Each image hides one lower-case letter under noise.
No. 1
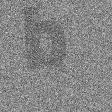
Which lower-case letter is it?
b
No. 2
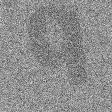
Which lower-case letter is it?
q
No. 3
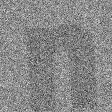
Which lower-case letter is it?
n
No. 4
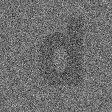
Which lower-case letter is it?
d
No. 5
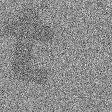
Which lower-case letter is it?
t
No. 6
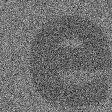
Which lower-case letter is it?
e
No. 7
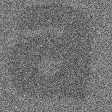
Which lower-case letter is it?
a
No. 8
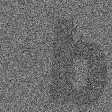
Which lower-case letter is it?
b
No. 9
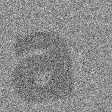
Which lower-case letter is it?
a
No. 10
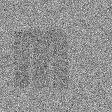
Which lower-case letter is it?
m
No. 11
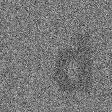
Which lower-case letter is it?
d
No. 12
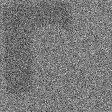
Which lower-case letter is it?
r
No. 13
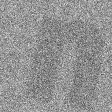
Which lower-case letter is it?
n
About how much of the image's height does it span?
nearly all
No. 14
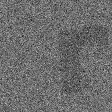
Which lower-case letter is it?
r
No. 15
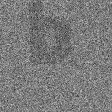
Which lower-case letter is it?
b
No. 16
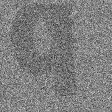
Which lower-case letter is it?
q
